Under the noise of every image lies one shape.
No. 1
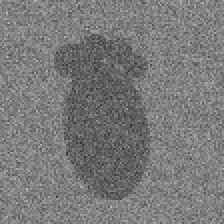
footprint
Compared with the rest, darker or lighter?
darker
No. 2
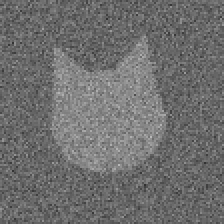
cat's head
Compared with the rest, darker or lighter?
lighter
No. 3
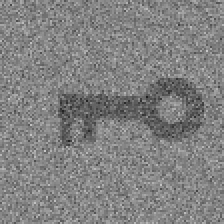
key
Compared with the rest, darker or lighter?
darker
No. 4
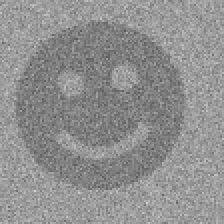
smiling face
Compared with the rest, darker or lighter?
darker
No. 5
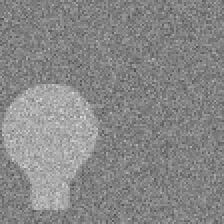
light bulb
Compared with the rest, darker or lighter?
lighter
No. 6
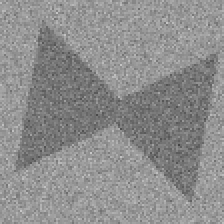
bow tie
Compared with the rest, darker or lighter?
darker
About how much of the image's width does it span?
nearly all
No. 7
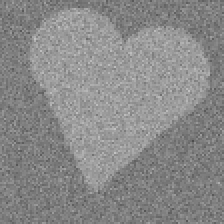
heart
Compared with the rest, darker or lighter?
lighter
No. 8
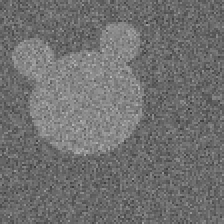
bear's head
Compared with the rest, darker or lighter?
lighter
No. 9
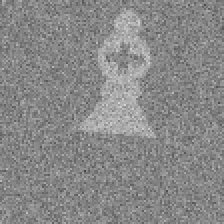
chess bishop
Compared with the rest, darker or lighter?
lighter
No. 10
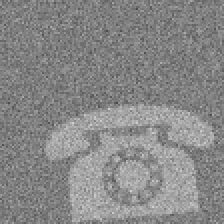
telephone
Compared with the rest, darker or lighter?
lighter
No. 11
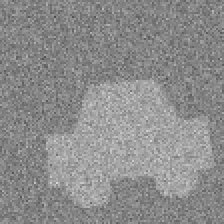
car
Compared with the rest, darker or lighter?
lighter
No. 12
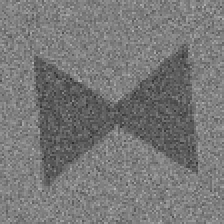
bow tie
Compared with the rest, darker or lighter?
darker
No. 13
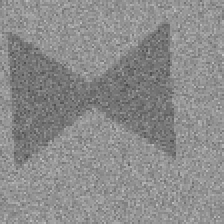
bow tie
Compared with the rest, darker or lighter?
darker
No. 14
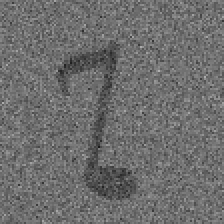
musical note
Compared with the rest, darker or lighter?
darker
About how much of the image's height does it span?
two thirds
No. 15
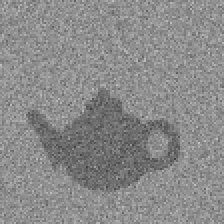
teapot
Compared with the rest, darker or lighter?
darker
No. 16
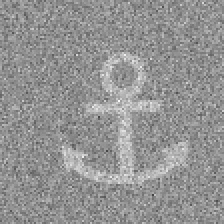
anchor
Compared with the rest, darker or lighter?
lighter
